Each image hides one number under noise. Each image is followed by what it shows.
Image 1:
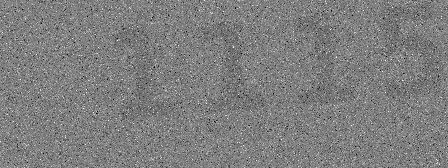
1115
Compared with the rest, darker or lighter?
darker
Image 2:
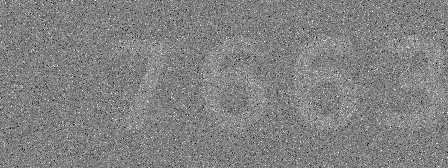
7663
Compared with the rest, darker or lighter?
lighter
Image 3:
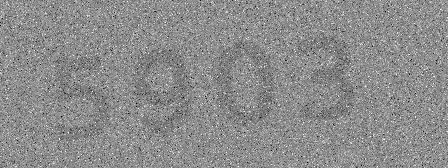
5903
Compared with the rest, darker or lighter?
darker
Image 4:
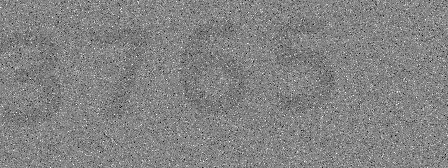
3765
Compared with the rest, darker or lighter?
darker
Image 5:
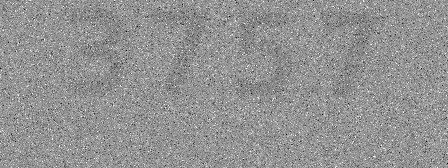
3757
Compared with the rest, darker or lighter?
darker
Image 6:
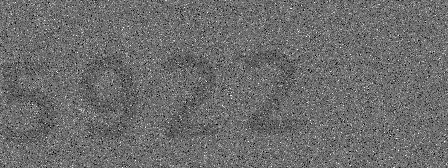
5922
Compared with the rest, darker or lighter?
darker
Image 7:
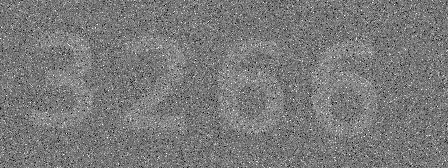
3266
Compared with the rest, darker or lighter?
lighter
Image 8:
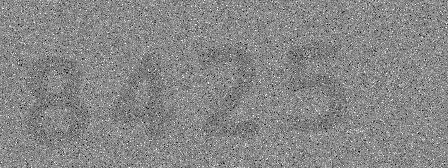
8425
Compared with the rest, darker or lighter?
darker
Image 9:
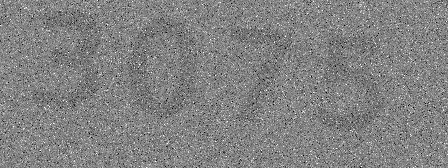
3075
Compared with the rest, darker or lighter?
darker
